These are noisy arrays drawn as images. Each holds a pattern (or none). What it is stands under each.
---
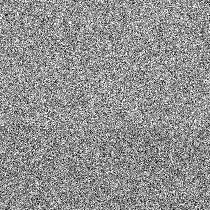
a sharp edge
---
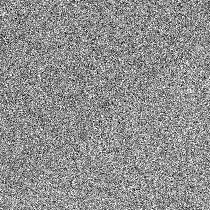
a sharp edge
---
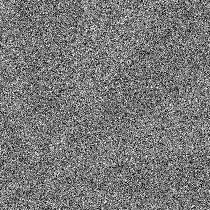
spokes from one point
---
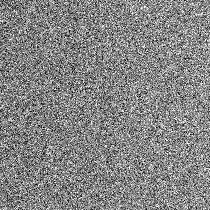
a smooth slope
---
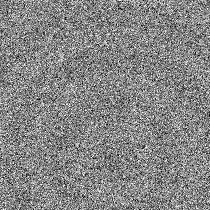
rings round one point
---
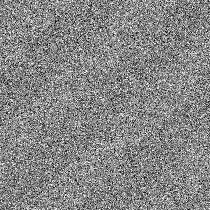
diagonal stripes
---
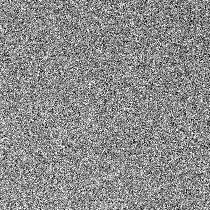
a smooth slope
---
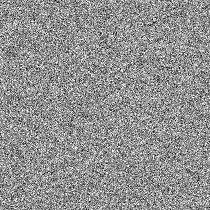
only noise
